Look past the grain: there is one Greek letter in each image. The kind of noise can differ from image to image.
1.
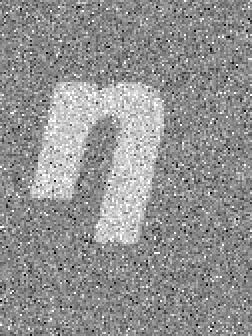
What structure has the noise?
heavy tails
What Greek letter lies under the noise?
eta
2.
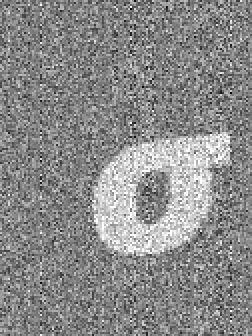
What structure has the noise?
columns of uneven size
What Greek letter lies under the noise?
sigma
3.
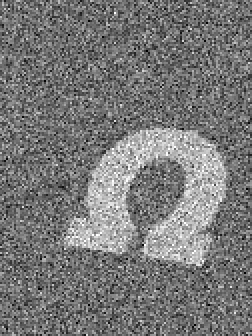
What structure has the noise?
independent entries
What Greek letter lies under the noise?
omega
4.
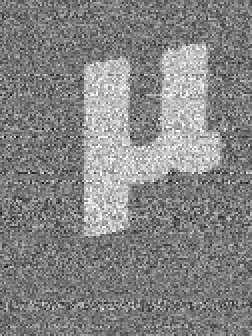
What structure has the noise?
rows of uneven size
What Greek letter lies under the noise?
mu
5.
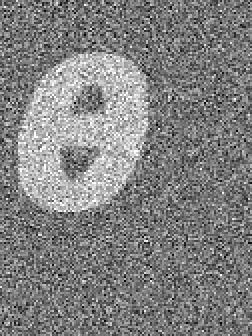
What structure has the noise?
low rank plus noise
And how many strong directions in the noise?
one
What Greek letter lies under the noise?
theta
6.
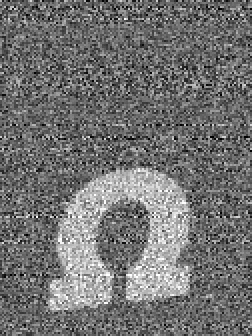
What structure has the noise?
rows of uneven size
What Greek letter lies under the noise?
omega
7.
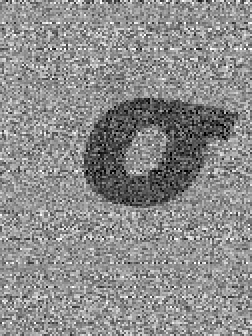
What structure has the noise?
rows of uneven size
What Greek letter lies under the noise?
sigma
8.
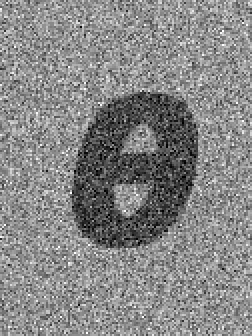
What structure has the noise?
independent entries
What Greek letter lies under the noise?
theta
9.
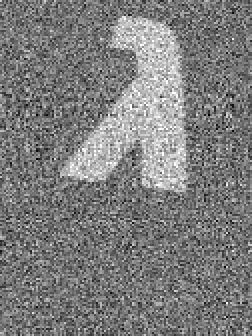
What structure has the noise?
low rank plus noise
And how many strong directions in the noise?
two
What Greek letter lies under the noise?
lambda
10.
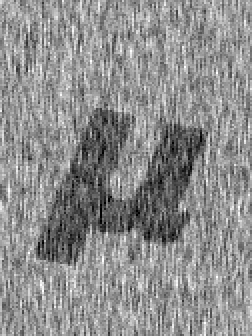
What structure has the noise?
streaked along the columns
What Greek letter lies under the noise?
mu
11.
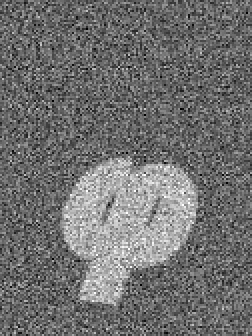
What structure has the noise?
low rank plus noise
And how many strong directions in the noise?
three or four
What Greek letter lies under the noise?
phi
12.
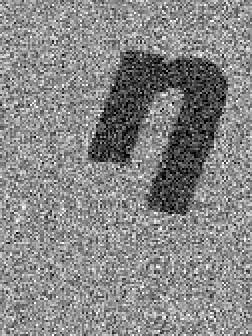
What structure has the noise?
low rank plus noise
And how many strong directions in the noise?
five to eight
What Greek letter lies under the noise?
eta
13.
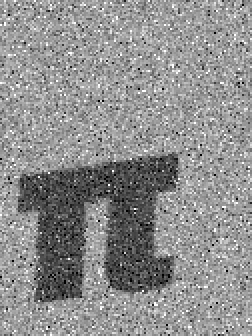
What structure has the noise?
heavy tails
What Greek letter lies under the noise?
pi
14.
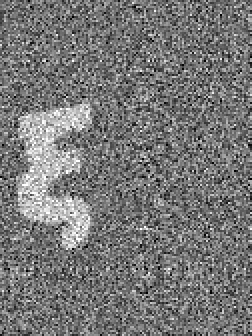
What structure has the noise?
low rank plus noise
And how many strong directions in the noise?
three or four
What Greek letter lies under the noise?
xi
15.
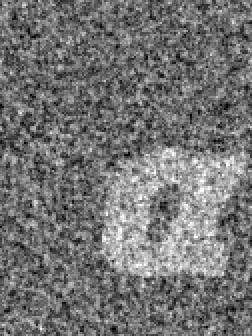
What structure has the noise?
blotchy
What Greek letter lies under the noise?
alpha
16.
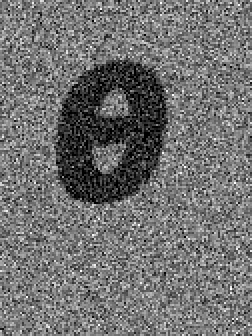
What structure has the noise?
independent entries
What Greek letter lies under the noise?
theta
